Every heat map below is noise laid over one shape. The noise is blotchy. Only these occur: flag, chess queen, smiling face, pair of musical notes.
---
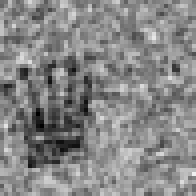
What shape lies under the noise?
chess queen
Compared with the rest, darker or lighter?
darker
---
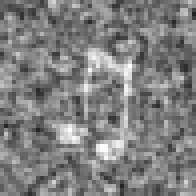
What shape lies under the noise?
pair of musical notes
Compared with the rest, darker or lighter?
lighter
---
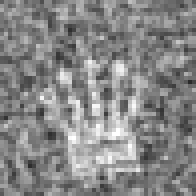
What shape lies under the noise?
chess queen
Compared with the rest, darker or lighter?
lighter
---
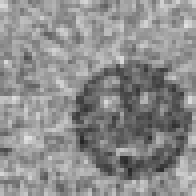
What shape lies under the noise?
smiling face
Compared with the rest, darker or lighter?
darker
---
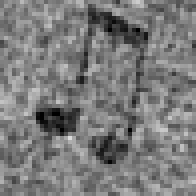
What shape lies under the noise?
pair of musical notes
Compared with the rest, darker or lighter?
darker
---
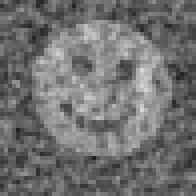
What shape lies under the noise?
smiling face
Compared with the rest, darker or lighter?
lighter
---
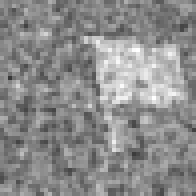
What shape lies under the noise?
flag
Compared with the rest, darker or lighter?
lighter
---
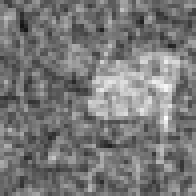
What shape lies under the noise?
flag
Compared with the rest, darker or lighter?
lighter
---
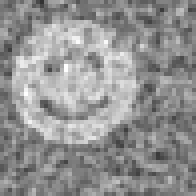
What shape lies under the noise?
smiling face
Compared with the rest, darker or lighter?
lighter
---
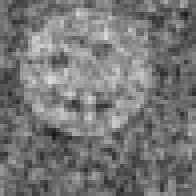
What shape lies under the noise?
smiling face
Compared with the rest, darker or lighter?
lighter
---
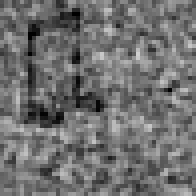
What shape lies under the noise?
pair of musical notes
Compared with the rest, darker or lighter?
darker
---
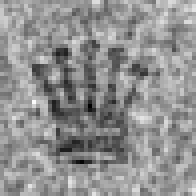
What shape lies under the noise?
chess queen
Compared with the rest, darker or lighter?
darker
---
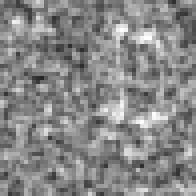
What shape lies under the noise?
pair of musical notes
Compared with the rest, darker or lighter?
lighter
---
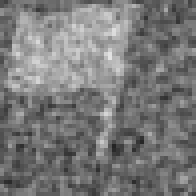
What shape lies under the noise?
flag
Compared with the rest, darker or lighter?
lighter
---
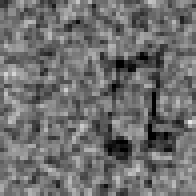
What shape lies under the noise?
pair of musical notes
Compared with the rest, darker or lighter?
darker
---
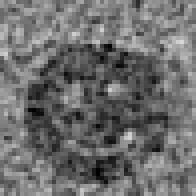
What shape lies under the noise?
smiling face
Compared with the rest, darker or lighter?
darker
